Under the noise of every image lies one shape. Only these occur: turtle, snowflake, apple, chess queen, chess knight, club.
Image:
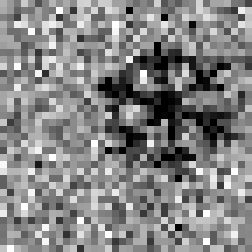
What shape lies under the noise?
snowflake
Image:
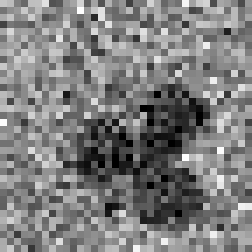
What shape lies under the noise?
club
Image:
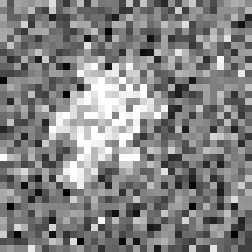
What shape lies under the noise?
turtle
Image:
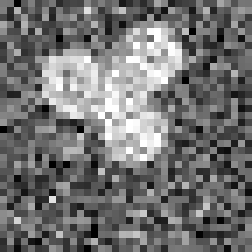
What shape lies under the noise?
club
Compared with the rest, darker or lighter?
lighter
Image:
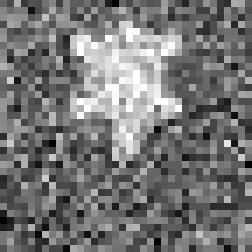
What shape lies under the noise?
turtle
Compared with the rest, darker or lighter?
lighter
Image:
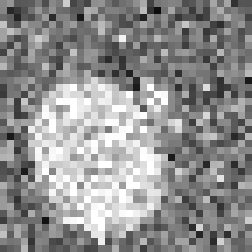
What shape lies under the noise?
apple
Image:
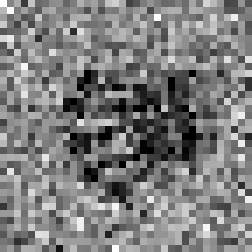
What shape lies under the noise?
chess queen
